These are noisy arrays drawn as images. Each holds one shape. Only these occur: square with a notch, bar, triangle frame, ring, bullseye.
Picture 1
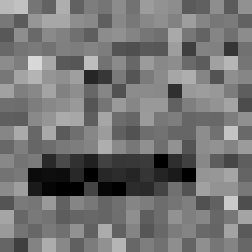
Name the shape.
bar
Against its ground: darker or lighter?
darker
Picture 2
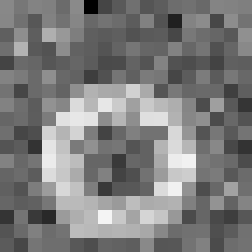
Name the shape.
ring
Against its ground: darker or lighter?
lighter
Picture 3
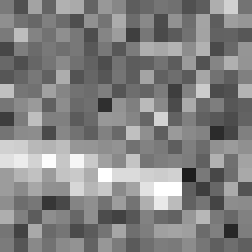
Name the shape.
bar
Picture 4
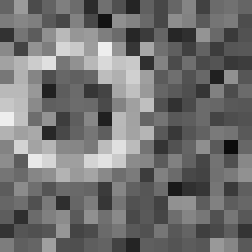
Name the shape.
ring
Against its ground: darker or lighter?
lighter
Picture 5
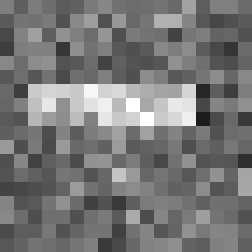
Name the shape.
bar
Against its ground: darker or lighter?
lighter
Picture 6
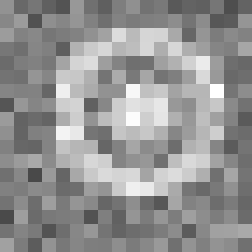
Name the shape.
bullseye
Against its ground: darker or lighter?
lighter
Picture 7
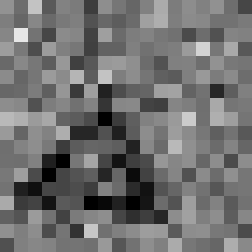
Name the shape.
triangle frame
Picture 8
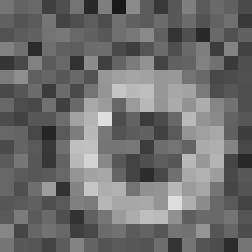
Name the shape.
ring
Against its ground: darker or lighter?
lighter
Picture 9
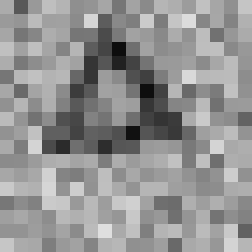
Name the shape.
triangle frame
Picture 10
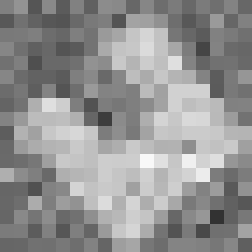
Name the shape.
square with a notch
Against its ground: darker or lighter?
lighter
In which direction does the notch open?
up and left
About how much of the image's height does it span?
nearly all
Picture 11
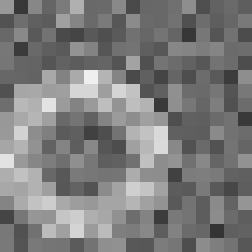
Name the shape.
ring
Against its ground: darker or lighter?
lighter
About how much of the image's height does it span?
two thirds
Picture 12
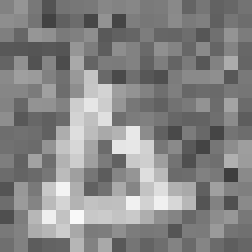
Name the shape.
triangle frame
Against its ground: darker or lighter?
lighter
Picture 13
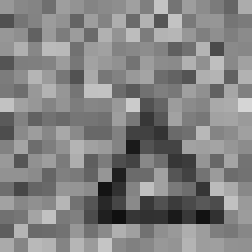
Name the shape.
triangle frame
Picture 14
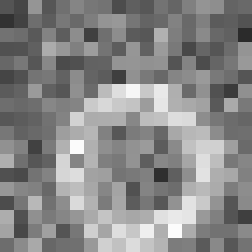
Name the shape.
ring
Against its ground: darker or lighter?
lighter
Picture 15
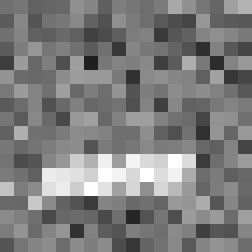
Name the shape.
bar
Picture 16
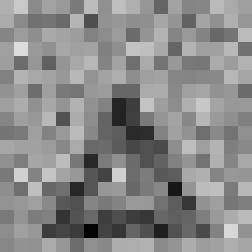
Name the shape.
triangle frame
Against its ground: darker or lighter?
darker
